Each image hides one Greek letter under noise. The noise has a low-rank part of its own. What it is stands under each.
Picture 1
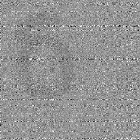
delta
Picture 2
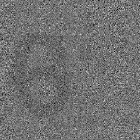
theta
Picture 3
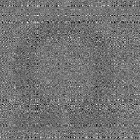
omega
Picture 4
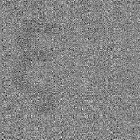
xi
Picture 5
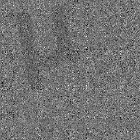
mu
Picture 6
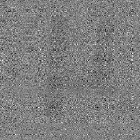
mu
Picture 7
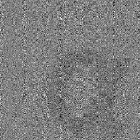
alpha
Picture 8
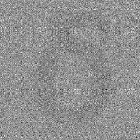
delta
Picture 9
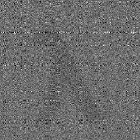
lambda
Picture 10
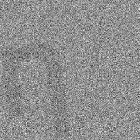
eta
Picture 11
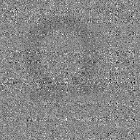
omega
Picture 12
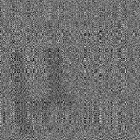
mu
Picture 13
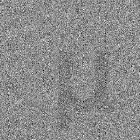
mu
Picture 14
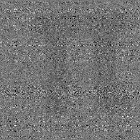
pi
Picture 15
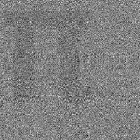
pi
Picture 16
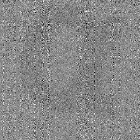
alpha
